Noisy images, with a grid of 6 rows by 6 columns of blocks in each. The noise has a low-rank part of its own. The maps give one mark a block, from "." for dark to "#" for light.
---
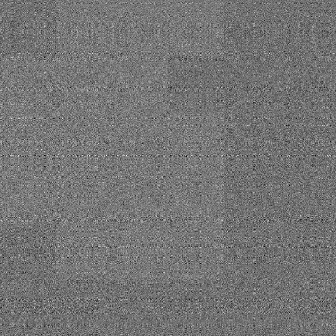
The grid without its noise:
. # # # . .
# # # . . .
# # # # . .
# # # # . .
. # # # . .
. . . . . .
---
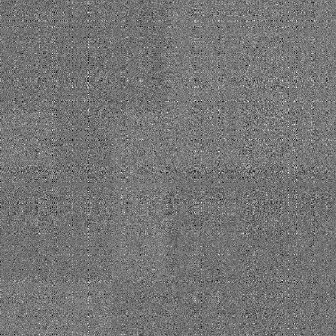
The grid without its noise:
. . . # # #
. . . # # #
# . # # # #
. . # . . .
. . # . . .
# # . . . .
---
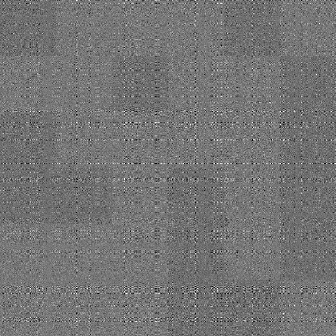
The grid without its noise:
. # # # . #
# # . # # .
. # # # # .
. . # . # .
# # # . # .
# # # . . #
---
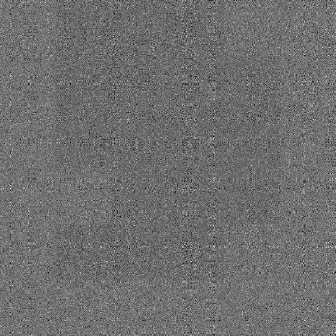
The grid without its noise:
# . . . # #
# . . . . #
# . . . . #
# # . . . #
# . . . # #
# # # # # #
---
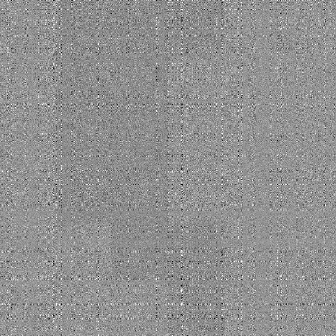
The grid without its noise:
# . . . # #
# . . # # #
# . . # # #
# . . # # #
# # . . # #
# # # . # #
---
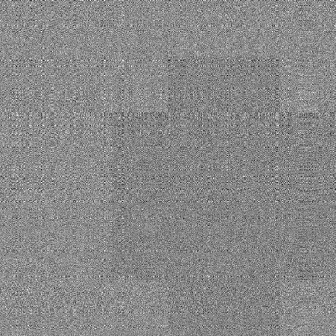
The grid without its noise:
# # # # # #
# # # . . #
# # . . . .
# # . . . .
# # . . . .
# # # . . #
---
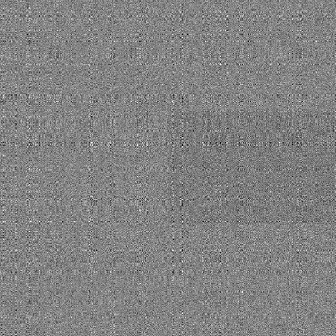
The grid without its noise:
# # # # # #
# # # # # #
# # # . . .
# # # . . .
# # # # # #
# # # # # #
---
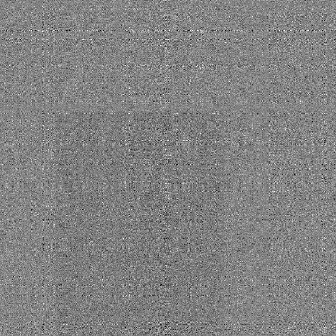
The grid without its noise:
# # # # # #
# # # # # #
# . . . # #
# . . . # #
# . . . # #
# . . . # #
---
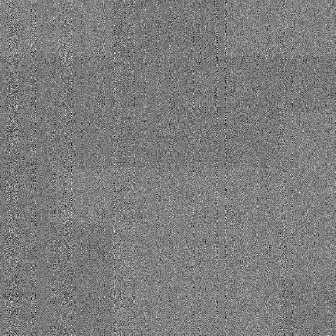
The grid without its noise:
# # . . # #
. . . . . .
. . . . . #
. # # # # #
. . # # # #
. . # # # .
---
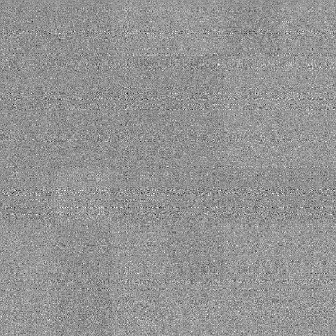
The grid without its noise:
. . # # . #
. . . . # #
. . . . # #
. # . . . .
# . # . # #
# . # # # #
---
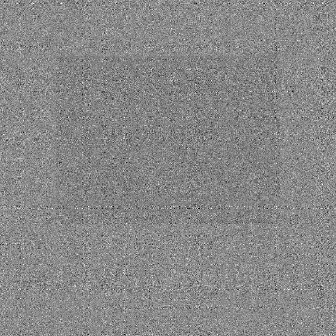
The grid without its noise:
# # # # # #
# . . . . #
# . . . . #
# . . . . #
# # # # # #
# # # # # #
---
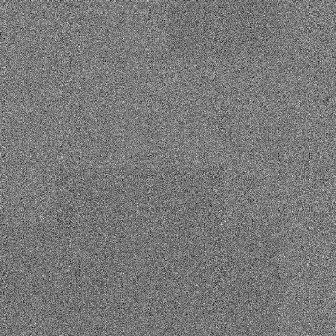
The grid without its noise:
# # # . . #
# # # # # #
# # # # # #
# . . . # #
. . . . . #
. . . . . #
